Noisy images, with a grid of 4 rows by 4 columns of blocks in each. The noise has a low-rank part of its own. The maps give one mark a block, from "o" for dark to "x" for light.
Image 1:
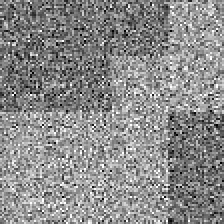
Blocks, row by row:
ooox
ooxx
xxxo
xxxo
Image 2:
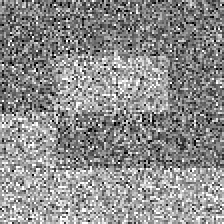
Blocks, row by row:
oooo
oxxo
xooo
xxxx
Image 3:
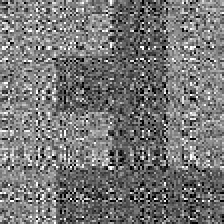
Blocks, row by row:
xxox
xoox
xxox
xooo
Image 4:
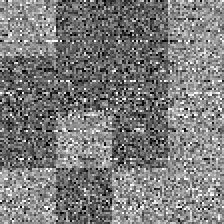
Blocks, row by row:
xoox
ooox
oxox
xoxx
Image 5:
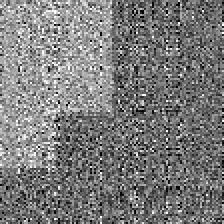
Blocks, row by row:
xxoo
xxoo
xooo
oooo
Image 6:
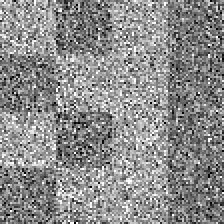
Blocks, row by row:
xoxo
oxxo
xoxo
oxxo
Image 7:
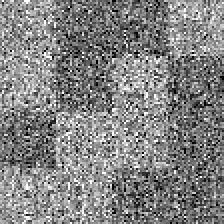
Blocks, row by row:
xoox
xoxo
oxxo
xxoo
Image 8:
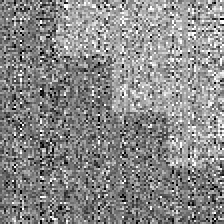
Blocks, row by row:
oxxx
ooxx
ooox
oooo
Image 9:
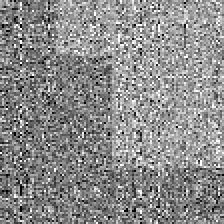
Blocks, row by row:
oxxx
ooxx
ooxx
oooo
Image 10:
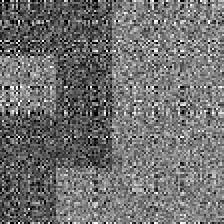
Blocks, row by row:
ooxx
xoxx
ooxx
oxxx
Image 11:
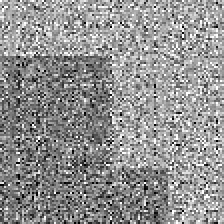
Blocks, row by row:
xxxx
ooxx
ooxx
ooox
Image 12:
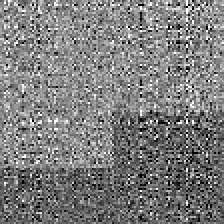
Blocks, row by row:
xxxx
xxxx
xxoo
oooo
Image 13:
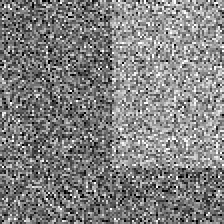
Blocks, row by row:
ooxx
ooxx
ooxx
oooo
